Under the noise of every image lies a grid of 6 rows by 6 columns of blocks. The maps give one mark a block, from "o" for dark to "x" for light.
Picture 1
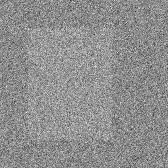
o o o o o o
o x x x o o
o x x x o o
o x x x o o
o x x x o o
o o o o o o
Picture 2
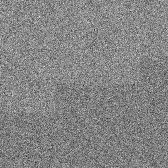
x x x x x x
x x x x x x
x x x x x o
x x o o o o
o o o o o o
o o o o o o
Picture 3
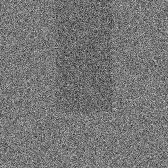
x x o o x x
x x o o x x
x x o o x x
x x o o x x
x x x x x x
x x x x x x
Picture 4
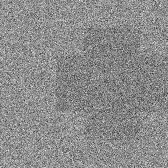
x x x x x x
x x x o o x
x x o o o o
x x o o o o
x x x o o x
x x x x x x
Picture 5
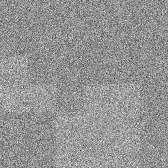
o o o o o o
o o o o o o
x o o o o o
x x o x x o
o o x x x o
o o x x x o
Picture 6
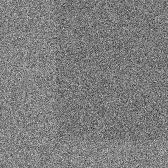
x x o o o o
x x o o o o
x x o o o o
x x o o o o
x x o o o o
x x x x x x
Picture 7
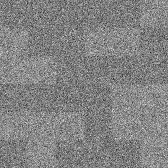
o o o o o x
x o o x x o
x x o o o o
o o o o x x
x x x o x x
o x o o o x
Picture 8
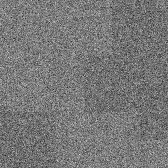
x x x x o o
x x x x o o
x x x o o o
x x x o o o
o o x x x o
o o x x x x
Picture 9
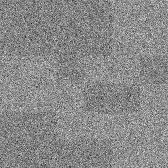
o o o o x x
o o o o x x
x x o x x o
x x x o o x
o o x x x x
o o o o x x
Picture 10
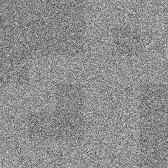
o o o x x x
o o o x o x
o x x x x x
x x o x x o
x o o x x o
x x x x x o
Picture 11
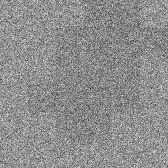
x x x o o x
x x o o o o
x x o o o x
x o o o o x
x x o o x x
x x x x x x
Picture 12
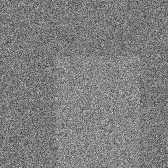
o o o o o o
o o o o o o
o o x x x o
o o x x x o
o o x x x o
o o x x x o
